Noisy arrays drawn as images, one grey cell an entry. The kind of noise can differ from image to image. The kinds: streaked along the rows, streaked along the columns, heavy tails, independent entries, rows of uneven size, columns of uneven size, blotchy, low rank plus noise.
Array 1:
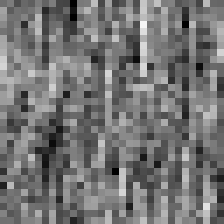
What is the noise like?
streaked along the columns
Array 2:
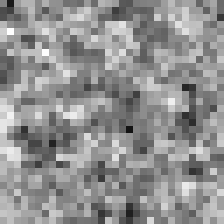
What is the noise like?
blotchy
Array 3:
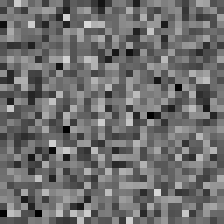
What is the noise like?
independent entries
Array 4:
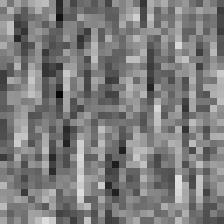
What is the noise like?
streaked along the columns
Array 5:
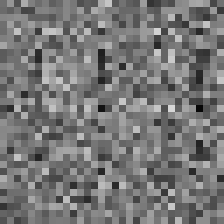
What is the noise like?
low rank plus noise
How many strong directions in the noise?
one
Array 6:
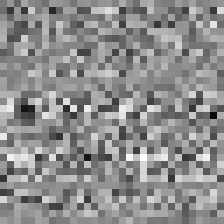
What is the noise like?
rows of uneven size
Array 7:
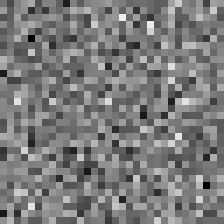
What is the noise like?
independent entries
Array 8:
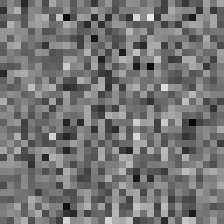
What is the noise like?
low rank plus noise
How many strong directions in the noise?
one
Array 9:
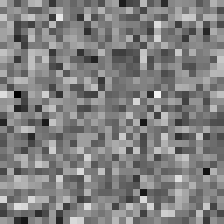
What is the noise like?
low rank plus noise
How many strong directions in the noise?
two
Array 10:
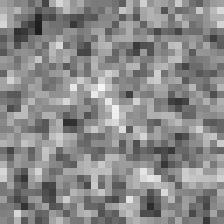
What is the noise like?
blotchy
